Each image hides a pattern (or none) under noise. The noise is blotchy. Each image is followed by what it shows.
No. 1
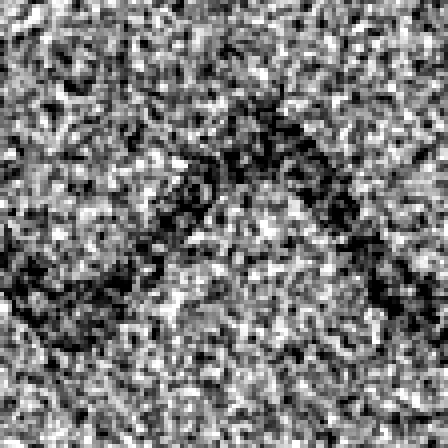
a wavy band
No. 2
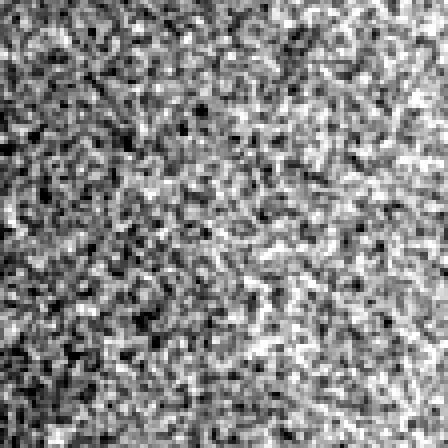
a smooth slope
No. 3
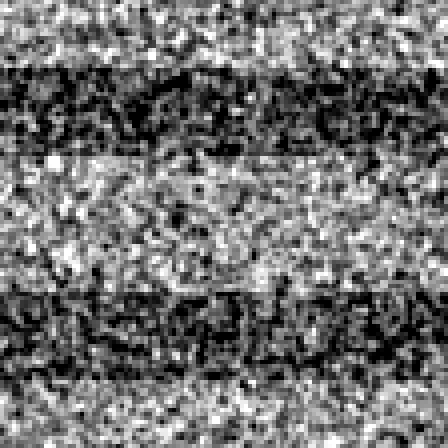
horizontal stripes
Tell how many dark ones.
2
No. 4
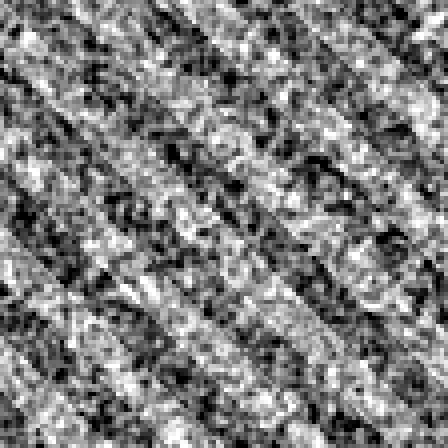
diagonal stripes
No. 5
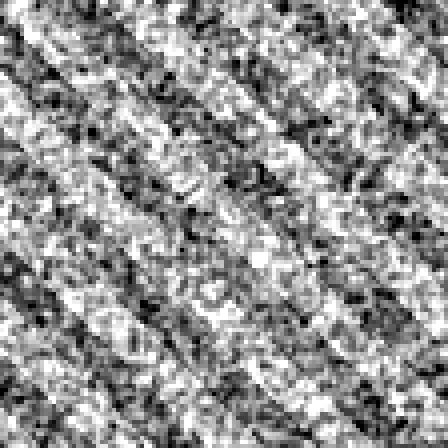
diagonal stripes
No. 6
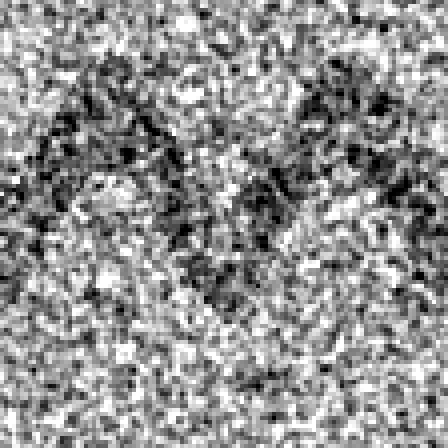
a wavy band
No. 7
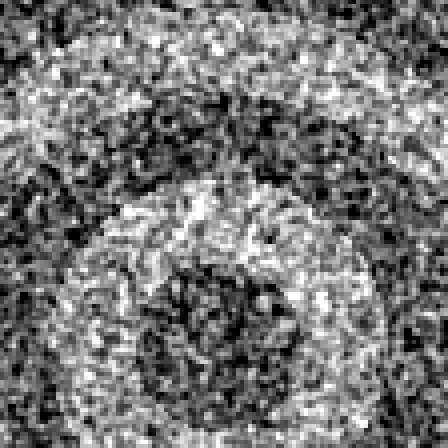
rings round one point
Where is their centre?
bottom middle
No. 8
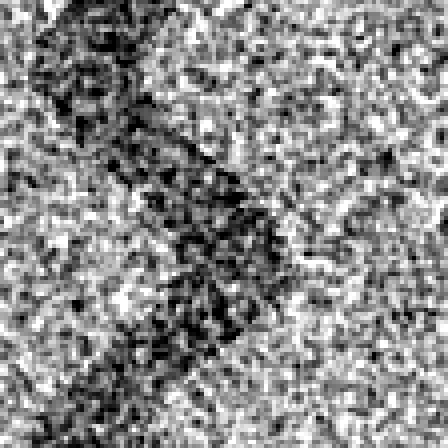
a wavy band
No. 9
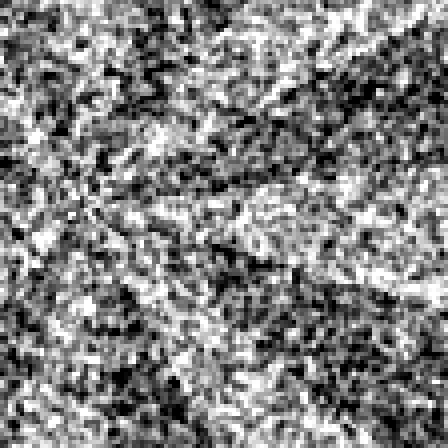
spokes from one point
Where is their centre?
middle left
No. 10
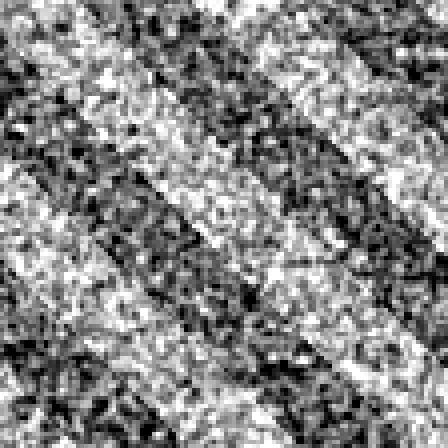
diagonal stripes
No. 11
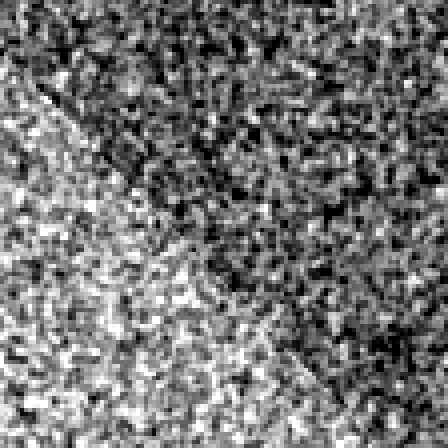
a sharp edge
